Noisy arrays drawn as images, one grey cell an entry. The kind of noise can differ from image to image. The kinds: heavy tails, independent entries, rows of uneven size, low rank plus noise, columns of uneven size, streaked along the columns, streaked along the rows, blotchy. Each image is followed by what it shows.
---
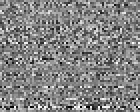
rows of uneven size
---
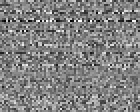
rows of uneven size
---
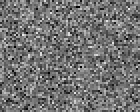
independent entries
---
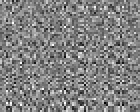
low rank plus noise
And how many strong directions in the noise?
one
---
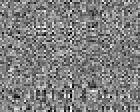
low rank plus noise
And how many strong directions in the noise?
two
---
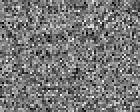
low rank plus noise
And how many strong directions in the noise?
five to eight
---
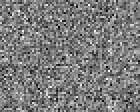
independent entries
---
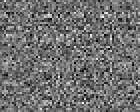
low rank plus noise
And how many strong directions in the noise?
three or four
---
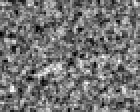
blotchy
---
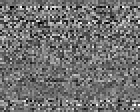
rows of uneven size
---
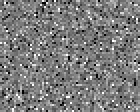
heavy tails
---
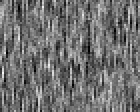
streaked along the columns
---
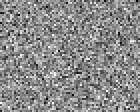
independent entries
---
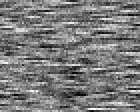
streaked along the rows
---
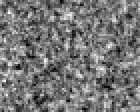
blotchy
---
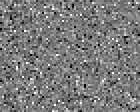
heavy tails
